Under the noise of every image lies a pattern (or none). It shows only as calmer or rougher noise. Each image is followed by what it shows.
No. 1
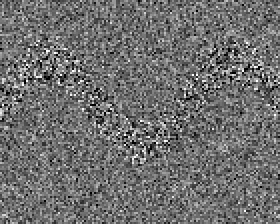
a wavy band
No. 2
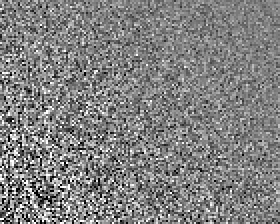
a smooth slope
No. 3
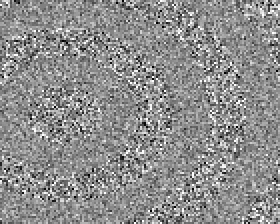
rings round one point
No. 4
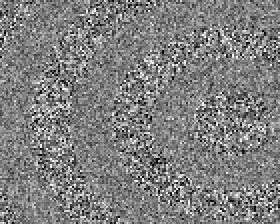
rings round one point
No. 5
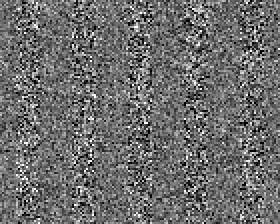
vertical stripes
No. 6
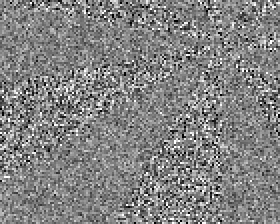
spokes from one point
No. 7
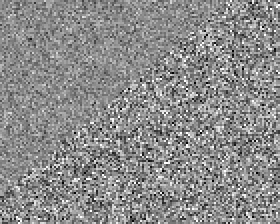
a sharp edge
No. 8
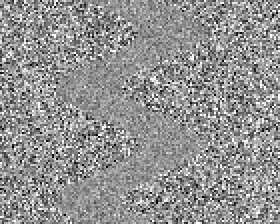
a wavy band
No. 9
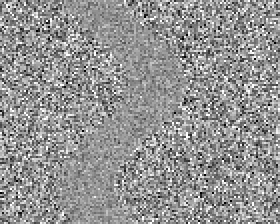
a wavy band
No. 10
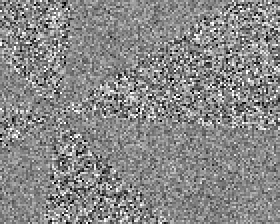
spokes from one point
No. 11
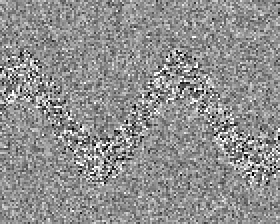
a wavy band
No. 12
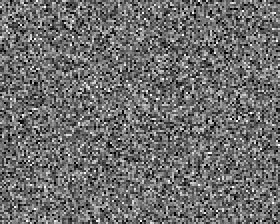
only noise
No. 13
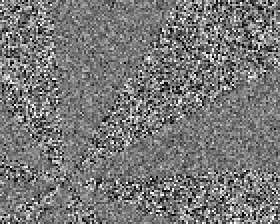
spokes from one point
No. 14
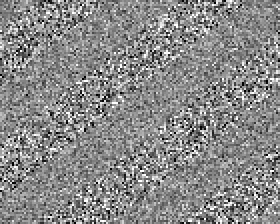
diagonal stripes
